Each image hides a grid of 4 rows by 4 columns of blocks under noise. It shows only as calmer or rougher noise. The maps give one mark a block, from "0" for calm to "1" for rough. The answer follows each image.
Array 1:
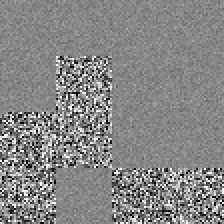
0000
0100
1100
1011
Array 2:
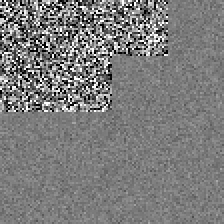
1110
1100
0000
0000
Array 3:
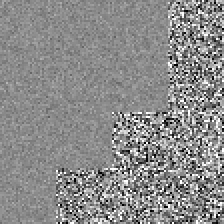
0001
0001
0011
0111
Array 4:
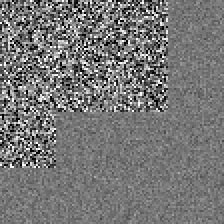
1110
1110
1000
0000
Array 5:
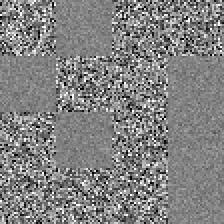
1011
0110
1010
1110
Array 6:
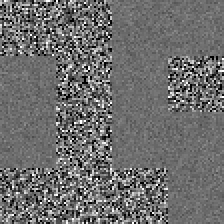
1100
0101
0100
1110
